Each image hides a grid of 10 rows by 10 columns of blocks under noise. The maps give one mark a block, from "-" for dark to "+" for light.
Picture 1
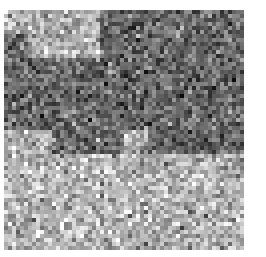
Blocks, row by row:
++++------
-+++------
----------
----------
----------
++---+----
++++++++++
++++++++++
++++++++++
++++++++++
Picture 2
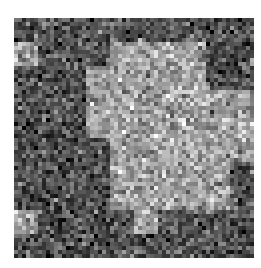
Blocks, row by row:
----------
+---++++--
---+++++--
---+++++++
---+++++++
----++++++
----+++++-
----+++++-
+----+----
----------
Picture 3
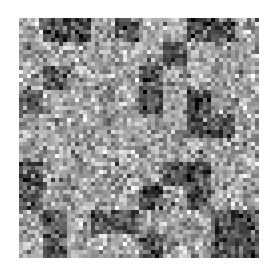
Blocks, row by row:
+--+-++--+
++++++-+++
+-+++-++++
-++++-+-++
+++++++--+
++++++++++
-+++++--++
-++++-+-++
+-+--+++--
+-+++-++--
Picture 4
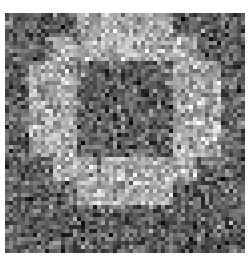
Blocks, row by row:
---++++---
--++++++--
-++----++-
-++----++-
-++----++-
-++----++-
--++++++--
---++++---
----------
----------
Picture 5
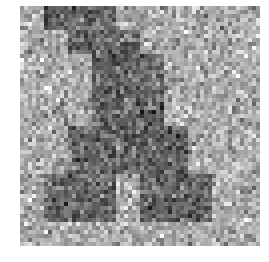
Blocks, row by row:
+---++++++
++---+++++
+++---++++
+++---++++
+++---++++
++-----+++
++-----+++
+---+---++
+---+---++
++++++++++
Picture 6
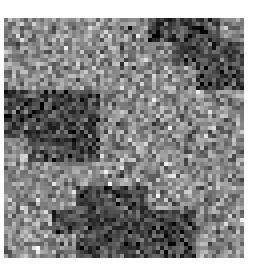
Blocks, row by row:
++++++---+
+++++++---
++++++++--
----++++++
----++++++
+---++++++
++++++++++
+++---++++
++------++
+++-----++
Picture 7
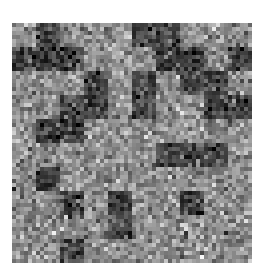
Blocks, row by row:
+-+++--+++
---+++--+-
+++-+-+--+
++--+-++--
+--+++++++
++++++---+
+-++++++++
++-+-++-++
++++-+++++
++-+++++++
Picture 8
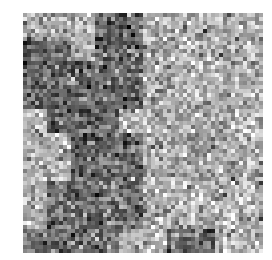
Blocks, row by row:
+++--+++++
--+--+++++
-----+++++
-----+++++
+---++++++
++---+++++
++---+++++
+----+++++
+----+++++
----++--++
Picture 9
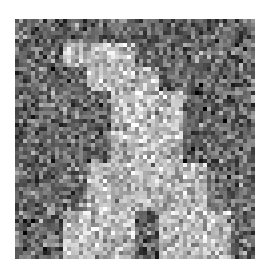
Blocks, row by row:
----------
--+++-----
---+++----
----+++---
----+++---
----+++---
---+++++--
---+++++--
--+++-+++-
--+++-+++-
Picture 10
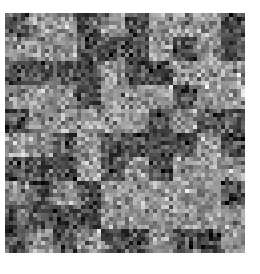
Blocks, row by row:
-++-+-+++-
+++---+-+-
----+--+++
+++-+++-++
-+++++-+--
++-+----+-
---+-+-+++
+-+-+++++-
----++++++
-+-+--+--+
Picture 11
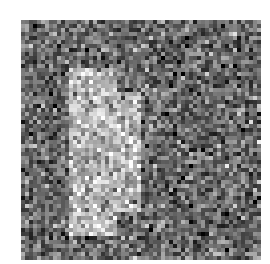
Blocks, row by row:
----------
----------
--++------
--+++-----
--+++-----
--+++-----
--+++-----
--+++-----
--++------
----------
